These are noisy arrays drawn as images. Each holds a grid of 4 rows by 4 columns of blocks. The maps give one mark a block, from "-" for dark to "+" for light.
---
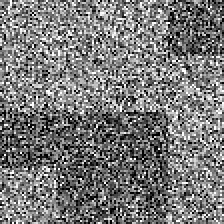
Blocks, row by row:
+++-
++++
---+
+--+
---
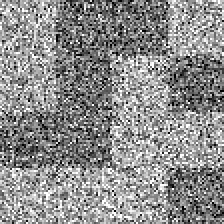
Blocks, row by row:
+--+
+-+-
--++
+++-
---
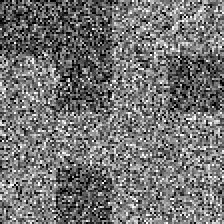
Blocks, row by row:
--++
+-+-
++++
+-++
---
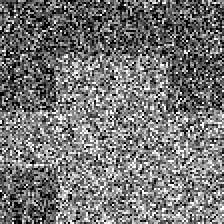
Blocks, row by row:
----
-++-
++++
-+++
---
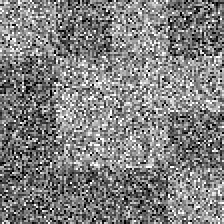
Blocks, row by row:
+-+-
-+++
-++-
---+
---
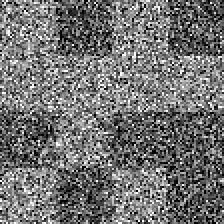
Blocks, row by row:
+-+-
++++
-+--
+-+-
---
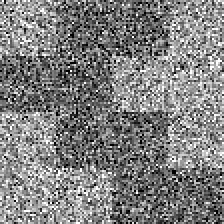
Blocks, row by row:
+--+
--++
+--+
++--
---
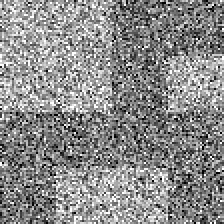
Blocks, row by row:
++--
++-+
----
-++-
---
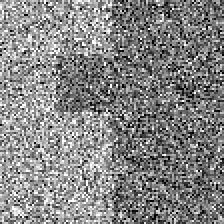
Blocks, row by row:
++--
+---
++--
++--
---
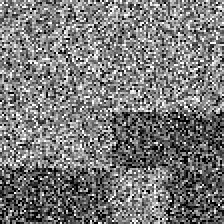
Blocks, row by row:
++++
++++
++--
--+-
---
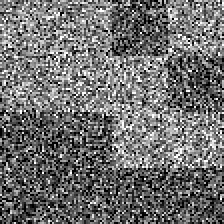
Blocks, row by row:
++-+
+++-
--++
----
